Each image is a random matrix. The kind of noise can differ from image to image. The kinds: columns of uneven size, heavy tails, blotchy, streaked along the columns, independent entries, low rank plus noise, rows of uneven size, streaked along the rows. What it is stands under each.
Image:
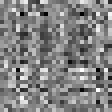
low rank plus noise
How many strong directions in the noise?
one
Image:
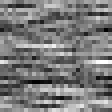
streaked along the rows
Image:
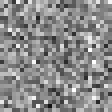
independent entries
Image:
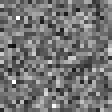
independent entries
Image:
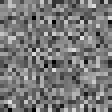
low rank plus noise
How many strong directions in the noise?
two
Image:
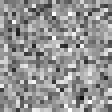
independent entries
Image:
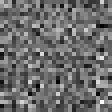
low rank plus noise
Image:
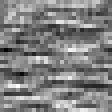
streaked along the rows
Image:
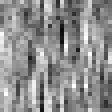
streaked along the columns
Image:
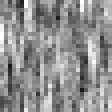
streaked along the columns
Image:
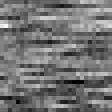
streaked along the rows
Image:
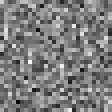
independent entries
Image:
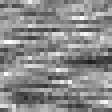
streaked along the rows
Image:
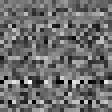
rows of uneven size
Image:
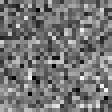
low rank plus noise
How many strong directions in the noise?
five to eight
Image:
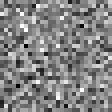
independent entries
